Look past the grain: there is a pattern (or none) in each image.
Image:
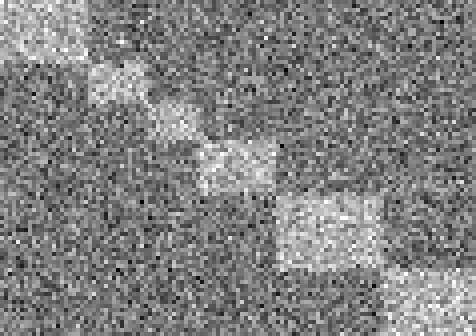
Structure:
blocks along the diagonal
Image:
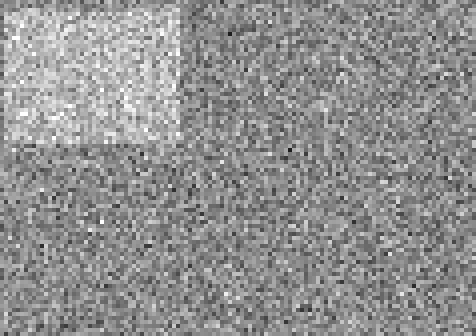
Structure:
one block
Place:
top left
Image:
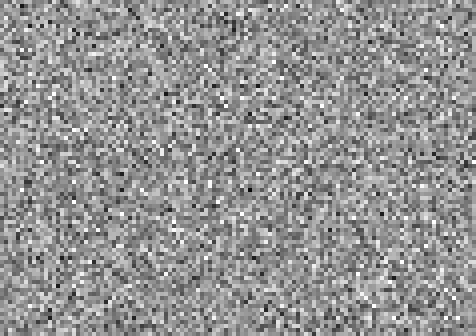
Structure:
only noise
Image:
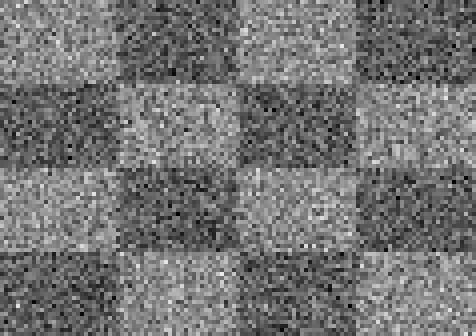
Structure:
a checkerboard
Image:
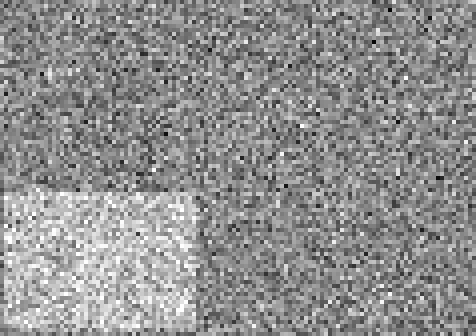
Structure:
one block
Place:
bottom left
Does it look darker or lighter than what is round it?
lighter
